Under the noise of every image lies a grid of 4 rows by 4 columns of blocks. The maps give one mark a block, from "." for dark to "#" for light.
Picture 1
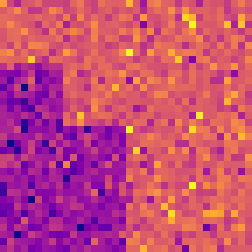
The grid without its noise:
# # # #
. # # #
. . # #
. . # #
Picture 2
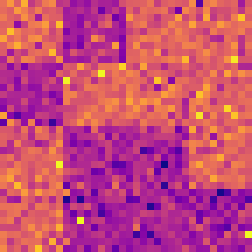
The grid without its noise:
# . # #
. # # #
# . . #
# . . .
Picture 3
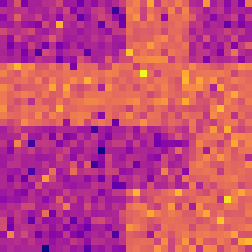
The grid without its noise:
. . # .
# # # #
. . . #
. . # #
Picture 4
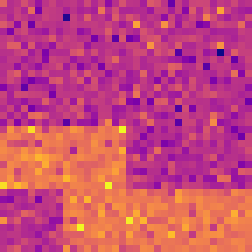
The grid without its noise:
. . . .
. . . .
# # . .
. # # #
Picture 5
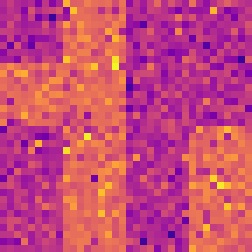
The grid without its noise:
. # . .
# # . .
. # . #
. # . #
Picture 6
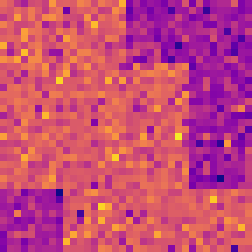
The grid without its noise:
# # . .
# # # .
# # # .
. # # #
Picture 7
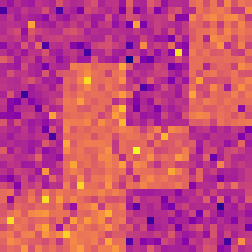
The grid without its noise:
. . . #
. # . #
. # # .
# # . .
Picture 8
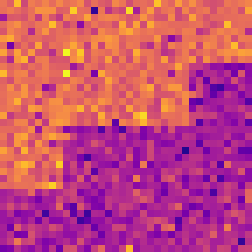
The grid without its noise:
# # # #
# # # .
# . . .
. . . .
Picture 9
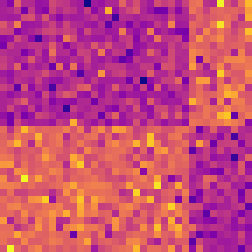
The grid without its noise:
. . . #
. . . #
# # # .
# # # .
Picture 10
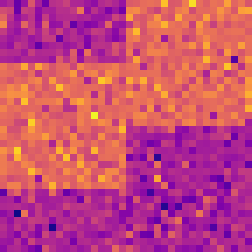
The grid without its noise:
. . # #
# # # #
# # . .
. . . .
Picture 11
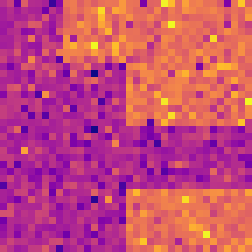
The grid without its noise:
. # # #
. . # #
. . . .
. . # #
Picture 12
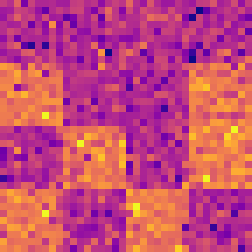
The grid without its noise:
. . . .
# . . #
. # . #
# . # .
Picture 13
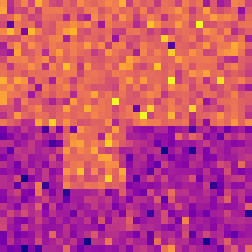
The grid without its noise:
# # # #
# # # #
. # . .
. . . .
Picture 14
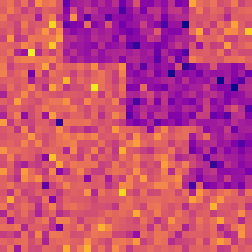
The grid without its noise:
# . . #
# # . .
# # # .
# # # #
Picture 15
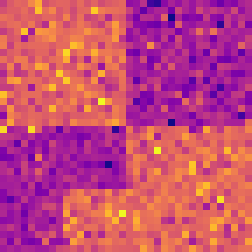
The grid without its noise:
# # . .
# # . .
. . # #
. # # #
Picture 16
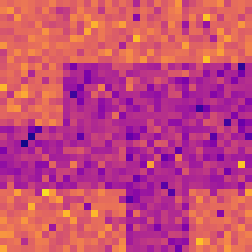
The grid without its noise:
# # # #
# . . .
. . . .
# # . #
